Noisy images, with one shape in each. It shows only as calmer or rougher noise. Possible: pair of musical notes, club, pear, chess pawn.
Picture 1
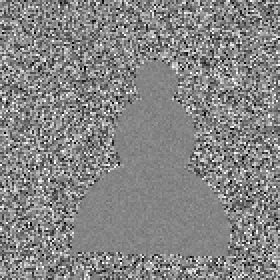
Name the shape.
chess pawn
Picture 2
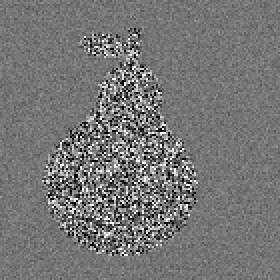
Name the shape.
pear
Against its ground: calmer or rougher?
rougher
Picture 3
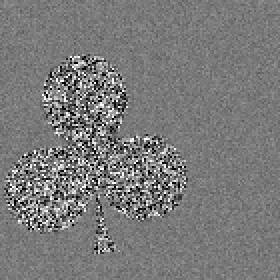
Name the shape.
club
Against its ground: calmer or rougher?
rougher
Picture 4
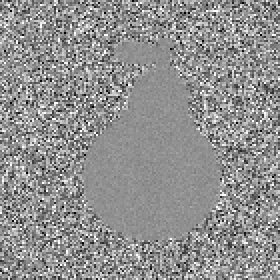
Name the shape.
pear
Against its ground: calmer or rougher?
calmer
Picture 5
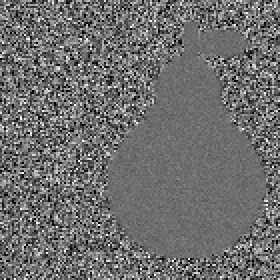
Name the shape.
pear
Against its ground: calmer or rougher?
calmer
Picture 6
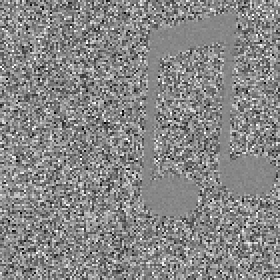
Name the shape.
pair of musical notes
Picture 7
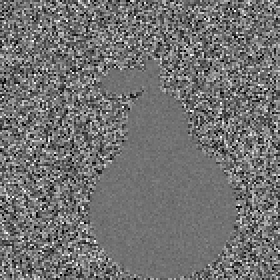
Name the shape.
pear
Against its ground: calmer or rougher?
calmer
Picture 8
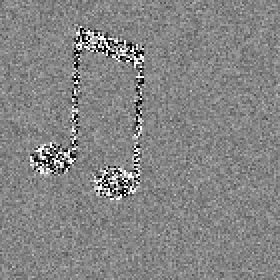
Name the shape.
pair of musical notes
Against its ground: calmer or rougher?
rougher
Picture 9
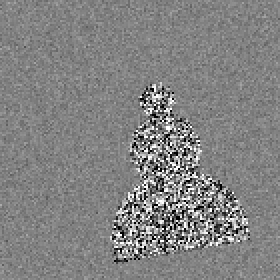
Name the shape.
chess pawn
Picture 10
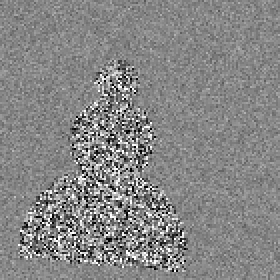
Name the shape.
chess pawn
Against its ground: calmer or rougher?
rougher
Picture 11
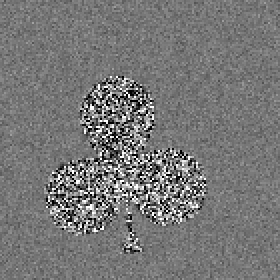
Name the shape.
club
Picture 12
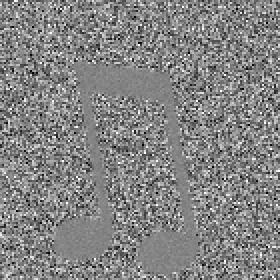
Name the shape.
pair of musical notes
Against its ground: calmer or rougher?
calmer
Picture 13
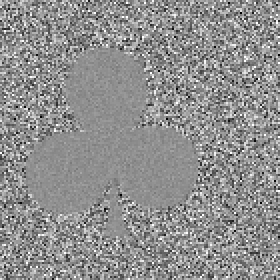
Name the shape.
club
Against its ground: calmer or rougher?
calmer
